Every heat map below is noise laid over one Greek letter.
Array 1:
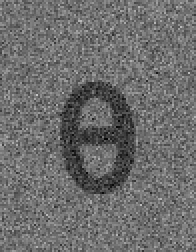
theta
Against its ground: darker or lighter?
darker
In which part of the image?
centre
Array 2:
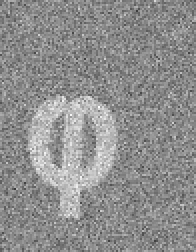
phi
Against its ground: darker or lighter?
lighter
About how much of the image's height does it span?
half
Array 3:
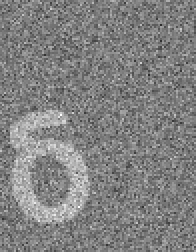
delta
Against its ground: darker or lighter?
lighter
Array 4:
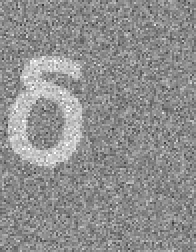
delta
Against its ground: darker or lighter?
lighter
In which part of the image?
middle left
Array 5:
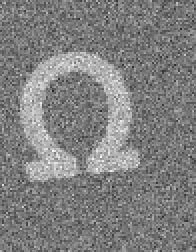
omega
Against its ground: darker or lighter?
lighter
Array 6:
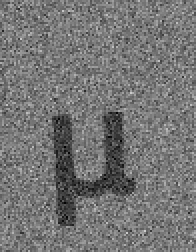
mu
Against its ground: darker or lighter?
darker
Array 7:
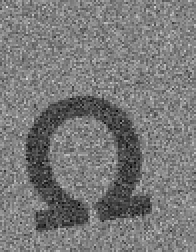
omega
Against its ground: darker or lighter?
darker
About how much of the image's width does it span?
two thirds
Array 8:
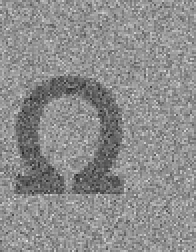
omega
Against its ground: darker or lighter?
darker
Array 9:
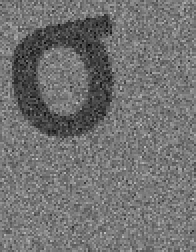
sigma
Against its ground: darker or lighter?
darker
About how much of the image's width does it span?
half
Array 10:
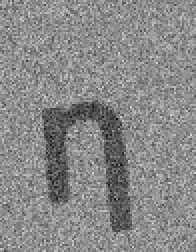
eta
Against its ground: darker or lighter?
darker
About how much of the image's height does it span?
half
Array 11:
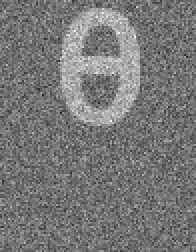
theta
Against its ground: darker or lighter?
lighter
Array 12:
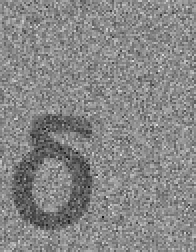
delta
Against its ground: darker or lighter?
darker
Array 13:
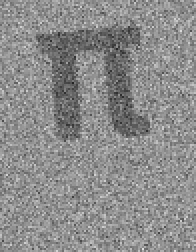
pi
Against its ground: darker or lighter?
darker
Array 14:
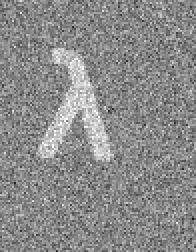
lambda
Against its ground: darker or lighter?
lighter
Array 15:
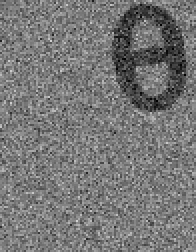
theta
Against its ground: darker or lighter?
darker
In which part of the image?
top right
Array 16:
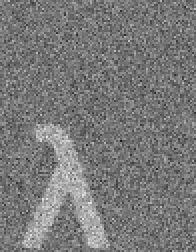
lambda
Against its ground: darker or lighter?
lighter
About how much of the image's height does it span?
half
